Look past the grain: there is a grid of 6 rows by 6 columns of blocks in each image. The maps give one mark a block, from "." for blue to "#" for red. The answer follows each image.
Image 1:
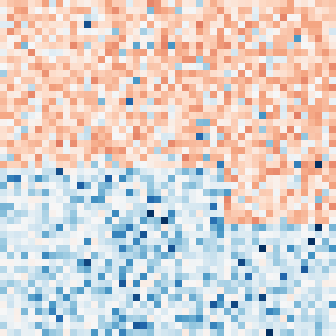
# # # # # #
# # # # # #
# # # # # #
. . . . # #
. . . . . .
. . . . . .
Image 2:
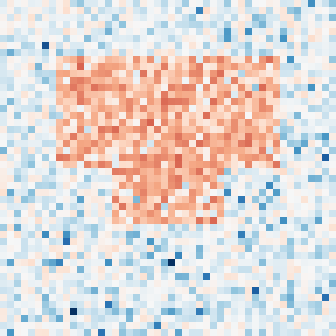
. . . . . .
. # # # # .
. # # # # .
. . # # . .
. . . . . .
. . . . . .
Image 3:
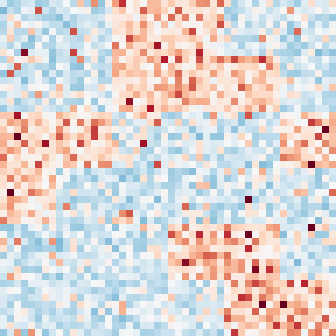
. . # # . .
. . # # # .
# # . . . #
# . . . . .
. . . # # .
. . . . # #
